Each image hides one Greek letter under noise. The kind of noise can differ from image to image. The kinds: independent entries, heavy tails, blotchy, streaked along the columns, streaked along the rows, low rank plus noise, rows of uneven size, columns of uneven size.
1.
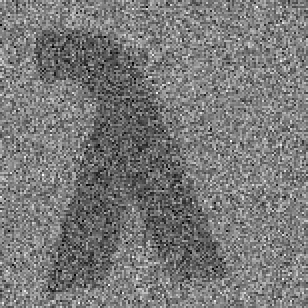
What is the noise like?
low rank plus noise
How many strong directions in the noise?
one
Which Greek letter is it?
lambda
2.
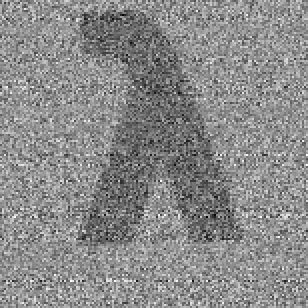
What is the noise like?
rows of uneven size
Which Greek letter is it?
lambda
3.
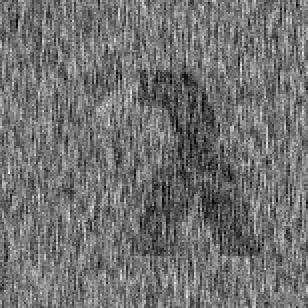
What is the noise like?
streaked along the columns
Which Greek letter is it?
lambda
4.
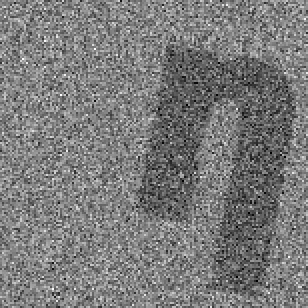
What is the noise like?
low rank plus noise
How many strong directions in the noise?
one
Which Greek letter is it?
eta
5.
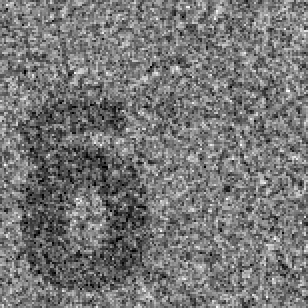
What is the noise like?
blotchy
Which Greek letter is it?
delta
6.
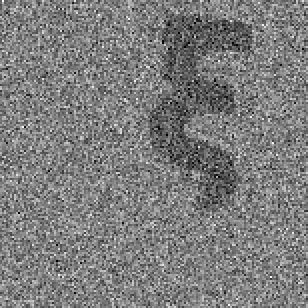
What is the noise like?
independent entries
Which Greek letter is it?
xi
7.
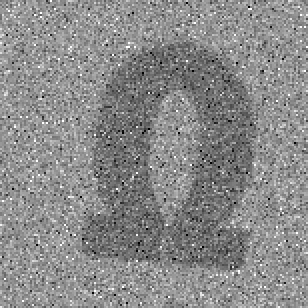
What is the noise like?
heavy tails
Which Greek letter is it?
omega
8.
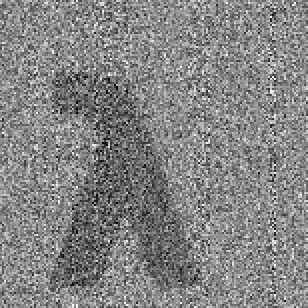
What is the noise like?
columns of uneven size
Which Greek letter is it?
lambda
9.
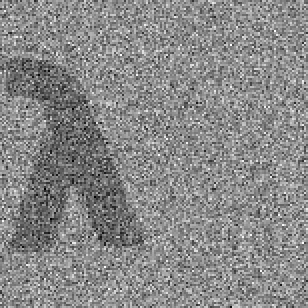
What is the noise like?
low rank plus noise
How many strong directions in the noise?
two
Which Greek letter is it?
lambda
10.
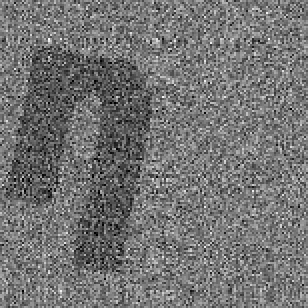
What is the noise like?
low rank plus noise
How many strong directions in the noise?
three or four
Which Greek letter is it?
eta
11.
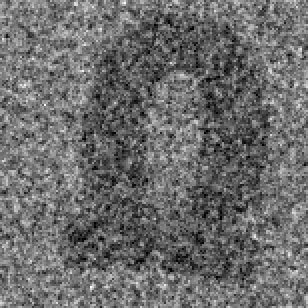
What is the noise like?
blotchy
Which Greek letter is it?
omega
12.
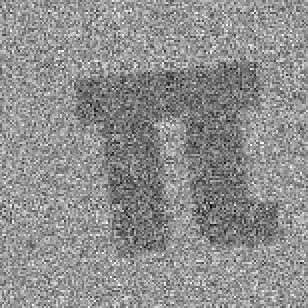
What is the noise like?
low rank plus noise
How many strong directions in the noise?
three or four
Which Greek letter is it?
pi
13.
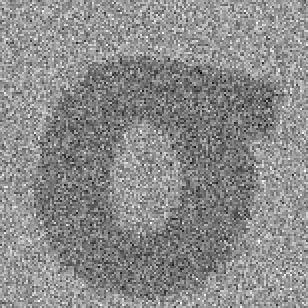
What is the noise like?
independent entries
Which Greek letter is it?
sigma
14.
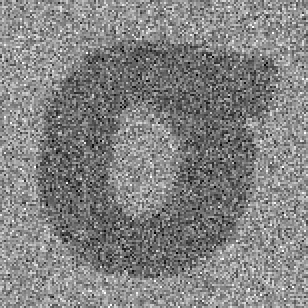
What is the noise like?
independent entries
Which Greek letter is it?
sigma
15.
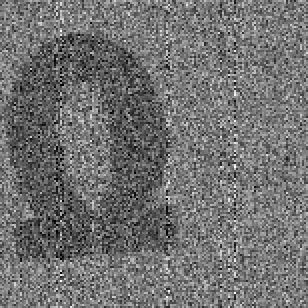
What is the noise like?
columns of uneven size
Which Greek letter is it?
omega
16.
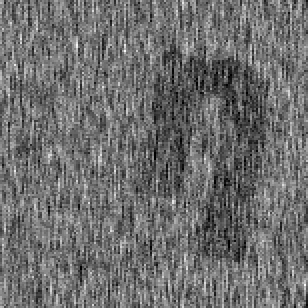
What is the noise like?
streaked along the columns
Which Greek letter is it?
eta
